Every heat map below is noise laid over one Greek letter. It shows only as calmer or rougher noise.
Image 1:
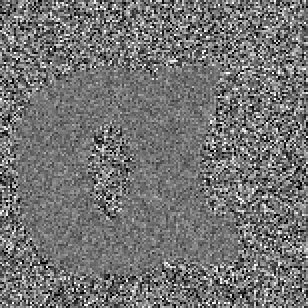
alpha
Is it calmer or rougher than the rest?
calmer
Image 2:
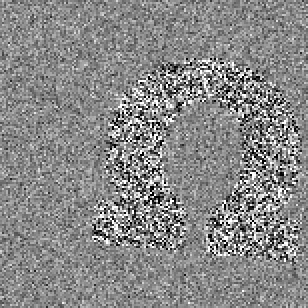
omega
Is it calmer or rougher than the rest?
rougher
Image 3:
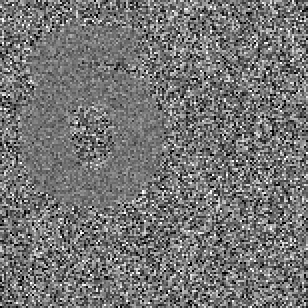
delta
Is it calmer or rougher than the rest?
calmer
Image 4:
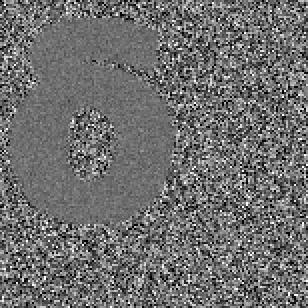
delta
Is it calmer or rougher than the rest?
calmer
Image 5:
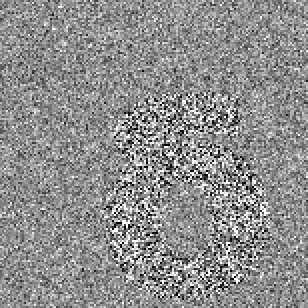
delta
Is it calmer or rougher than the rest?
rougher
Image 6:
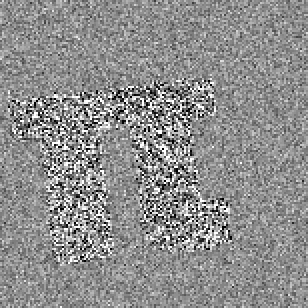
pi
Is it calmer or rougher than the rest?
rougher
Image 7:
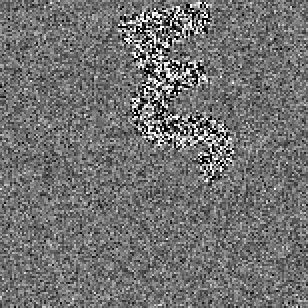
xi
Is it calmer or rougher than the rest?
rougher
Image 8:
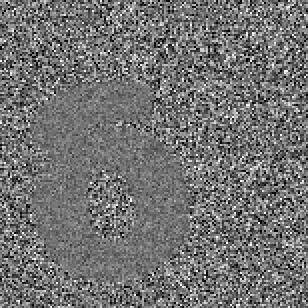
delta
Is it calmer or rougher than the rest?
calmer
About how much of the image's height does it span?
two thirds
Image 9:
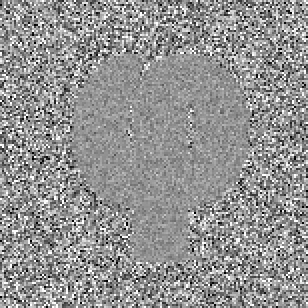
phi
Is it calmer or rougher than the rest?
calmer
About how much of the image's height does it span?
two thirds
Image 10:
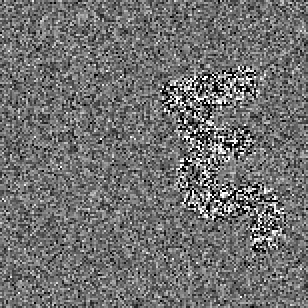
xi
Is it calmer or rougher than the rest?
rougher
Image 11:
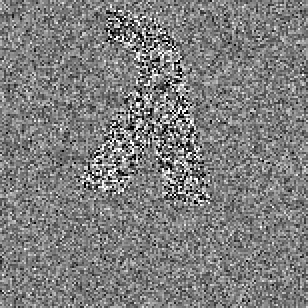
lambda
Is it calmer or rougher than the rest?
rougher
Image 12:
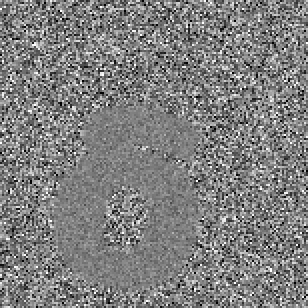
delta
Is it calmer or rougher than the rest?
calmer
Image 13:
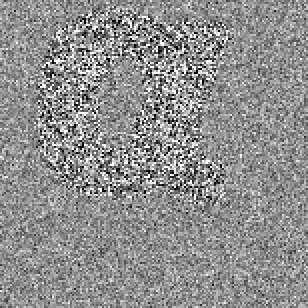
alpha
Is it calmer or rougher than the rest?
rougher
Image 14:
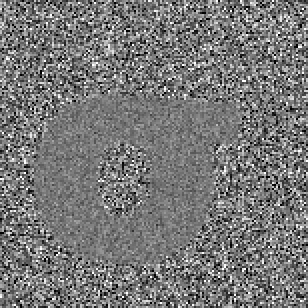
sigma
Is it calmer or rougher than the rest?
calmer
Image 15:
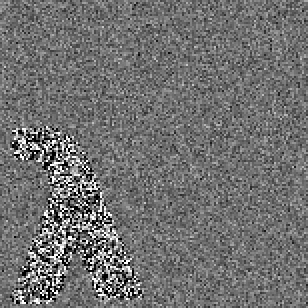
lambda
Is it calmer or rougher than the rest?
rougher
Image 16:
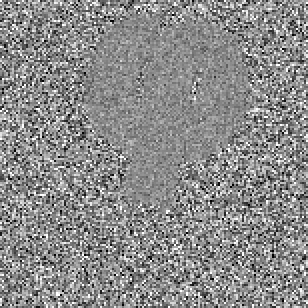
phi
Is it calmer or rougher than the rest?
calmer
